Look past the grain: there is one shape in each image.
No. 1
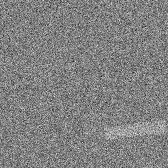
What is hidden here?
light bar, bottom right
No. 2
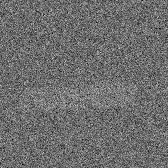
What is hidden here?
light bar
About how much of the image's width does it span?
two thirds
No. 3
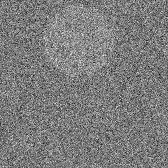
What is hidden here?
light disc, top middle
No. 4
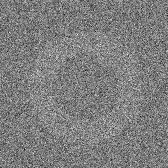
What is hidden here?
light ring
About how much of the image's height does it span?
two thirds
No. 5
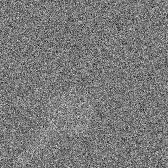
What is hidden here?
light lollipop
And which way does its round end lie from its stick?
up and right
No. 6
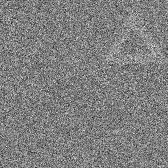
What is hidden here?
light triangle frame, top right
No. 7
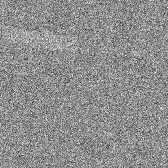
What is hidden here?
light bar, top left
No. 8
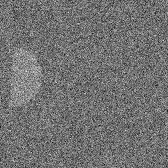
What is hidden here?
light half disc, middle left
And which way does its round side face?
right
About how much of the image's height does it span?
a third
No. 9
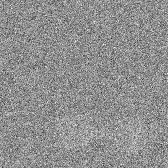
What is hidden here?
light dumbbell
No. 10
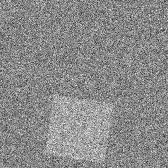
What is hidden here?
light square, bottom middle
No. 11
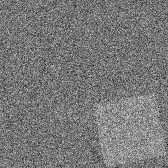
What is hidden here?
light square, bottom right
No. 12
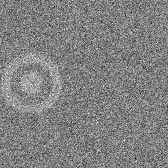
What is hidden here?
light bullseye, middle left
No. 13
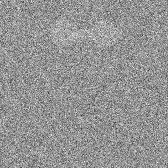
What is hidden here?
light dumbbell, top middle
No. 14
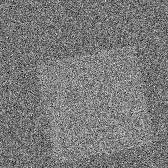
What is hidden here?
light square
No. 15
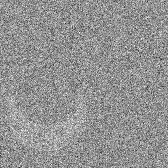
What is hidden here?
light crescent
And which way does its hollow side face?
up
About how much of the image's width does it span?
half
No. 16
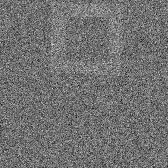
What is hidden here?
light square frame, top middle
